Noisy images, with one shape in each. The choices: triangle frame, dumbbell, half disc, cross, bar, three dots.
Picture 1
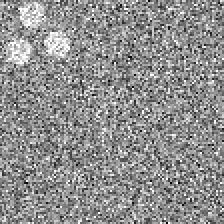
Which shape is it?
three dots
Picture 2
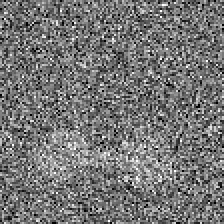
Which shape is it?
dumbbell
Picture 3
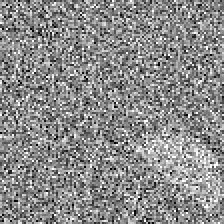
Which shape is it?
half disc
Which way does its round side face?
up and right
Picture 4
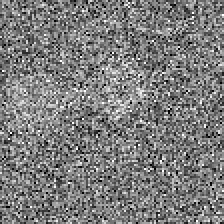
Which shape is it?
dumbbell
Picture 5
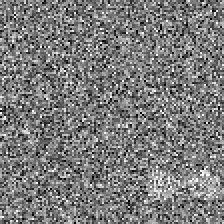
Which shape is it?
dumbbell
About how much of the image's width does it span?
a third
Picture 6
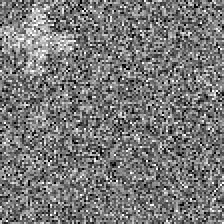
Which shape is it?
cross
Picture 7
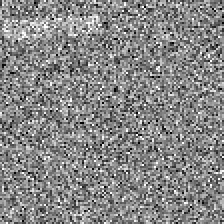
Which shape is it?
bar
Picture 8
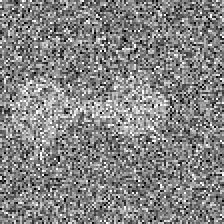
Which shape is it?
dumbbell
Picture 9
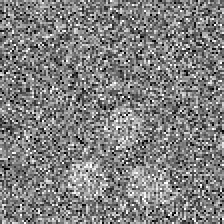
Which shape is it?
three dots
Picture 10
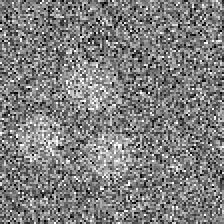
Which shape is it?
three dots
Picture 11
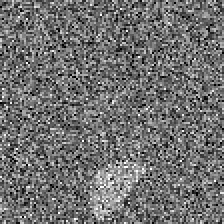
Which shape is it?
half disc
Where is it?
bottom middle
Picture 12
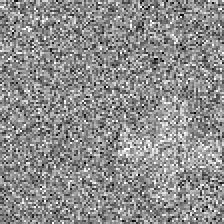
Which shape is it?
cross
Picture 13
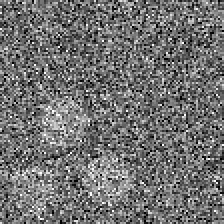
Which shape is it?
three dots
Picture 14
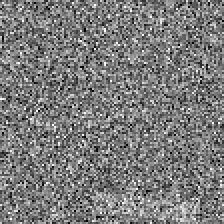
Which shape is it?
bar
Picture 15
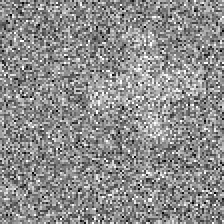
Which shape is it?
cross
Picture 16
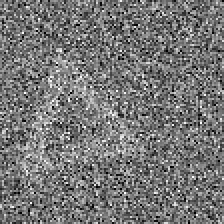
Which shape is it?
triangle frame
